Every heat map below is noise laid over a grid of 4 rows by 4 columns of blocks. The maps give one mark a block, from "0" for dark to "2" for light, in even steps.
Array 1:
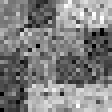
1 0 2 2
1 1 1 0
0 1 0 0
0 2 2 2
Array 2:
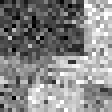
0 0 0 2
0 0 0 2
1 1 2 2
1 2 2 1
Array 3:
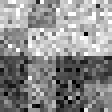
2 1 2 2
1 2 2 2
0 1 0 0
0 1 0 1
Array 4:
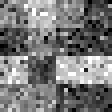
1 2 1 0
0 1 0 0
2 0 2 2
1 1 0 0
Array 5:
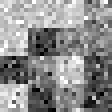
2 2 2 1
2 0 1 1
0 1 2 0
2 0 1 0
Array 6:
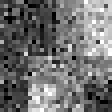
0 0 1 2
0 0 1 2
0 1 1 1
0 2 1 0
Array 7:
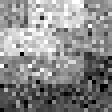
1 2 2 1
2 2 1 1
1 1 1 0
0 0 0 0
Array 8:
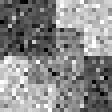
0 0 2 2
0 0 1 2
2 1 1 0
2 2 1 0
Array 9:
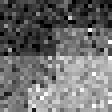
0 0 0 0
0 0 1 1
1 1 2 2
1 2 2 2
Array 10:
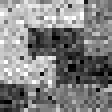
2 2 2 1
2 0 0 1
2 2 0 0
0 1 1 1
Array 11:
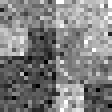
1 1 2 2
2 0 1 2
0 0 1 1
0 0 2 0
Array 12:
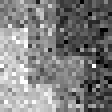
1 1 0 0
2 1 0 0
2 1 1 0
2 2 1 0
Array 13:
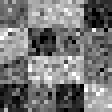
1 2 2 0
2 0 1 1
1 2 2 1
0 1 0 2
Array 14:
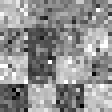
2 1 1 1
1 0 1 2
2 0 2 1
0 2 0 2
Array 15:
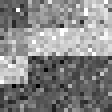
0 1 1 2
1 2 2 2
2 0 0 0
0 0 0 0
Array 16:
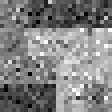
1 0 0 0
1 2 2 2
1 1 2 2
0 0 2 1
